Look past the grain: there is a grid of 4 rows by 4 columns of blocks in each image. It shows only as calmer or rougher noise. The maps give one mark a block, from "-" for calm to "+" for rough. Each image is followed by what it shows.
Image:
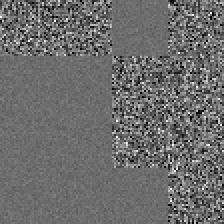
+ + - +
- - + +
- - + +
- - - +
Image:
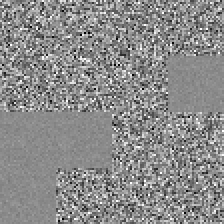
+ + + +
+ + + -
- - + +
- + + +
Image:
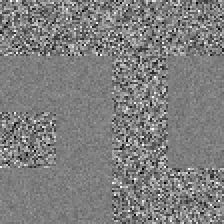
+ + + +
- - + -
+ - + -
- - + +
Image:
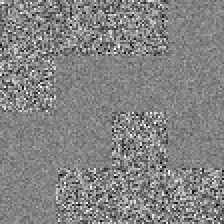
+ + + -
+ - - -
- - + -
- + + +
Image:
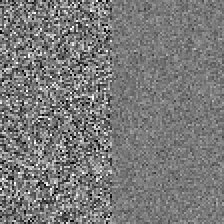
+ + - -
+ + - -
+ + - -
+ + - -
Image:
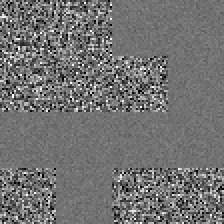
+ + - -
+ + + -
- - - -
+ - + +
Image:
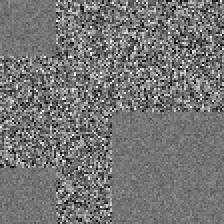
- + + +
+ + + +
+ + - -
- + - -
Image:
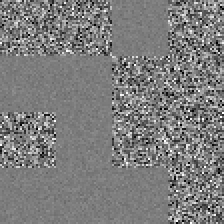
+ + - +
- - + +
+ - + +
- - - +
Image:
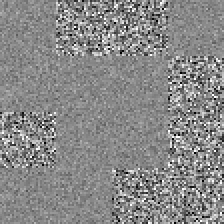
- + + -
- - - +
+ - - +
- - + +
